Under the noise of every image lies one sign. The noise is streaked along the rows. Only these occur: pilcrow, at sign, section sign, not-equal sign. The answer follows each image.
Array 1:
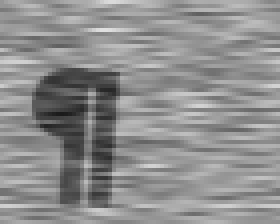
pilcrow
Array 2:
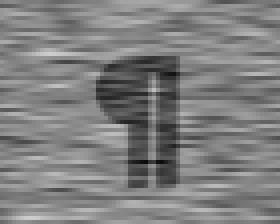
pilcrow
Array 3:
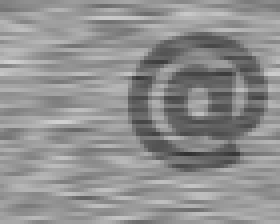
at sign
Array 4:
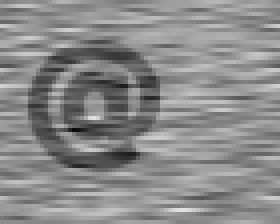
at sign
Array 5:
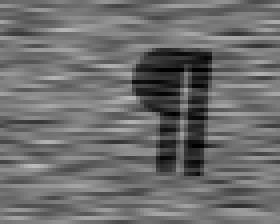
pilcrow
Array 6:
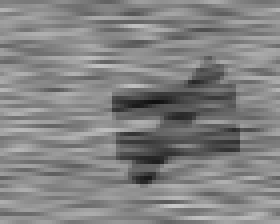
not-equal sign
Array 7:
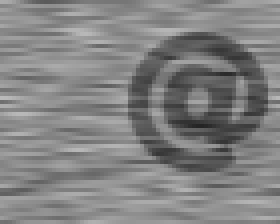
at sign
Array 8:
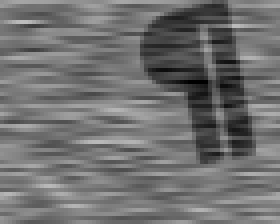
pilcrow
